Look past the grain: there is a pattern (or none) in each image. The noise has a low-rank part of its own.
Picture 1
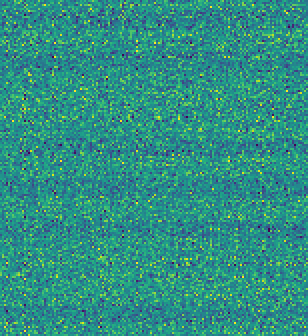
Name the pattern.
bands of rows
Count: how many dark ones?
6
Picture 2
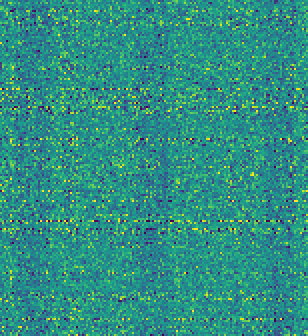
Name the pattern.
bands of columns
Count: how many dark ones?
3
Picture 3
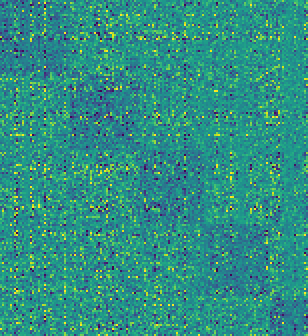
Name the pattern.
blocks along the diagonal
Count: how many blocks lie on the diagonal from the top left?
5
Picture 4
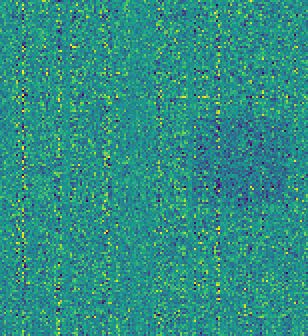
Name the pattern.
one block
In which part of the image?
middle right
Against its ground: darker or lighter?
darker
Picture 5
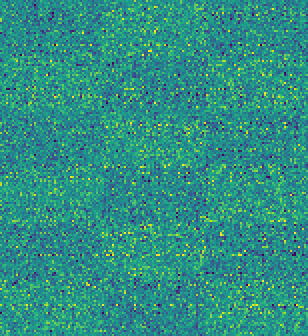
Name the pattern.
a checkerboard
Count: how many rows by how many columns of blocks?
6 by 3
